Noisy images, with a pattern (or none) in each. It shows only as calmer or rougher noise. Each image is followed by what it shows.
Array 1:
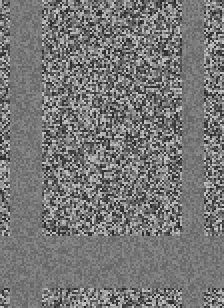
bands of rows crossing bands of columns
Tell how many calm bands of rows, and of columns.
1 and 2
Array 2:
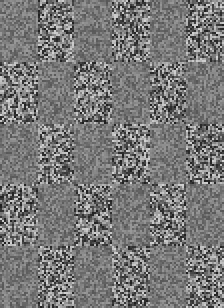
a checkerboard
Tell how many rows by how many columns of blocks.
5 by 6
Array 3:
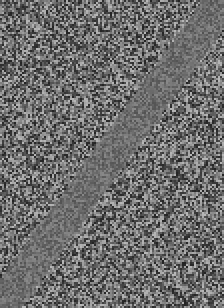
a diagonal band
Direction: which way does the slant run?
bottom left to top right
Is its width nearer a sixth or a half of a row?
a sixth
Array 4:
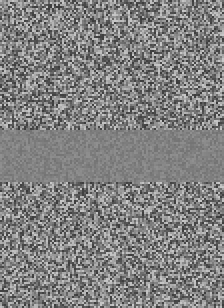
one band of rows
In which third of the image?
middle
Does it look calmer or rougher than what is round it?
calmer
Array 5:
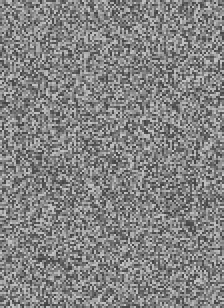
only noise
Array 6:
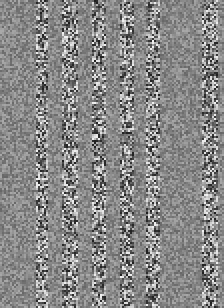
bands of columns
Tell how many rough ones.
6
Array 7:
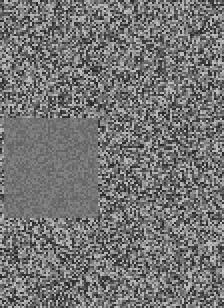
one block
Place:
middle left
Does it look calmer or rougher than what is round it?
calmer
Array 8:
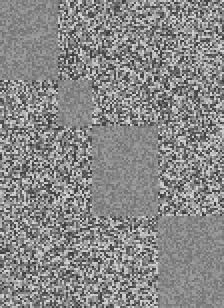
blocks along the diagonal
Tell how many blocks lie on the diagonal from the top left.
4
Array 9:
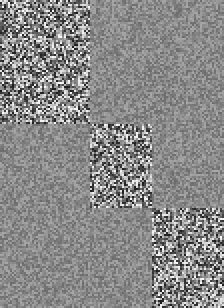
blocks along the diagonal
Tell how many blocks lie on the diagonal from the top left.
3
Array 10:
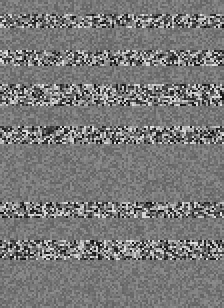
bands of rows
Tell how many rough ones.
6
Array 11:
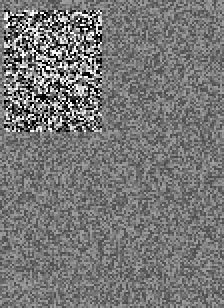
one block
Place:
top left
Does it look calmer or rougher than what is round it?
rougher
